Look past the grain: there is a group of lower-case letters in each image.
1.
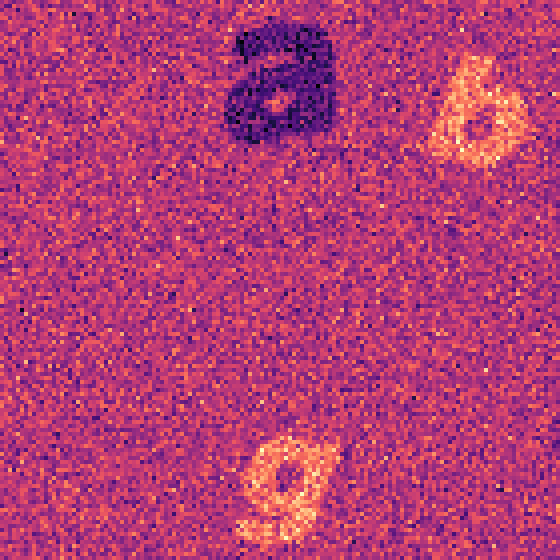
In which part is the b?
top right
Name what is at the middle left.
nothing
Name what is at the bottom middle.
g
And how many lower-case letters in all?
3
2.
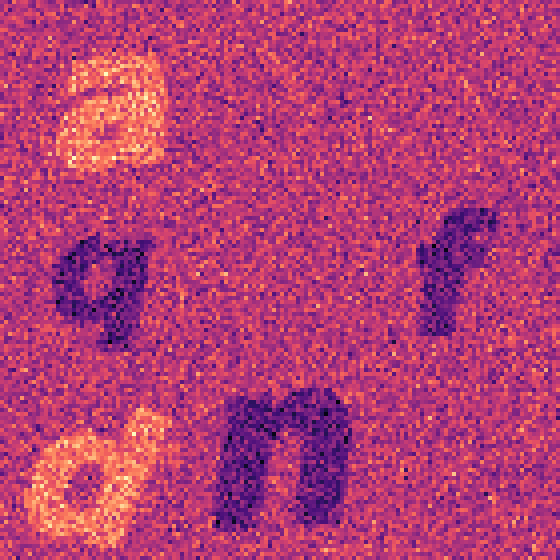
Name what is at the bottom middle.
n
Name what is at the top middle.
nothing
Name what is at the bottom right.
nothing
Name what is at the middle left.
q
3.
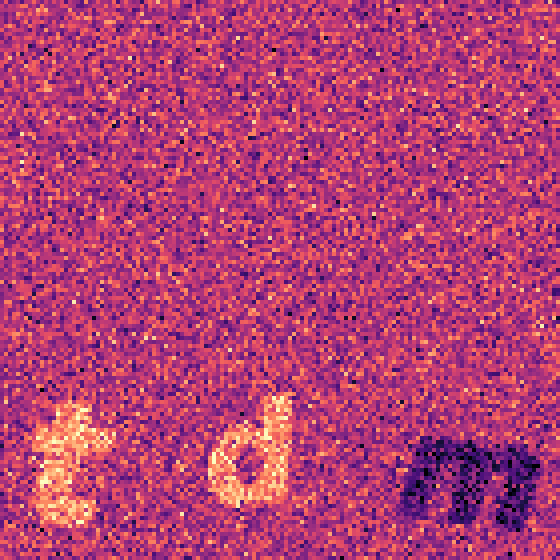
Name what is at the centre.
nothing
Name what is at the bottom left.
t
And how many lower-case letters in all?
3
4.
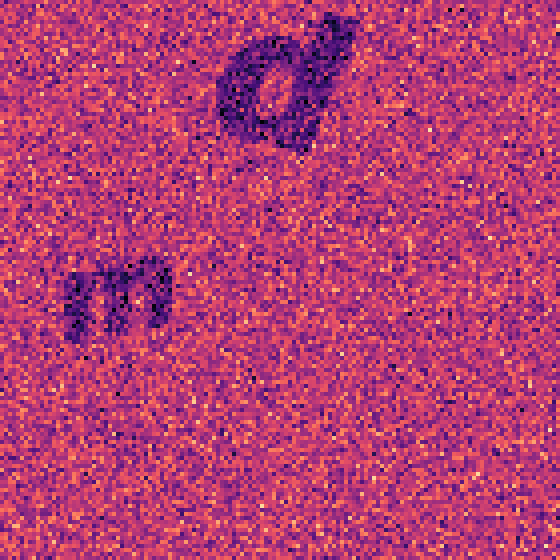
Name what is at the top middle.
d
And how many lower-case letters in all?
2
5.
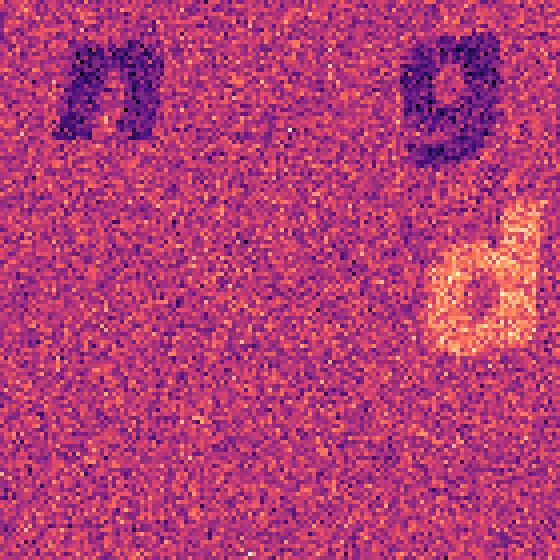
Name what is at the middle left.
nothing
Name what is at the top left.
n
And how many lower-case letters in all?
3
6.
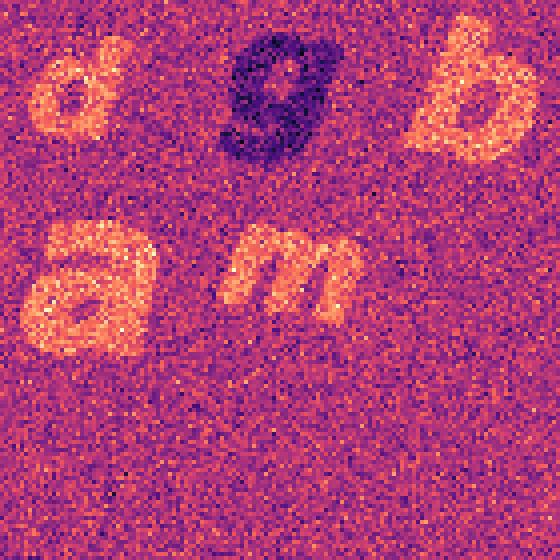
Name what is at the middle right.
nothing
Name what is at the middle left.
a
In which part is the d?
top left
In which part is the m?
centre
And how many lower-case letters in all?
5
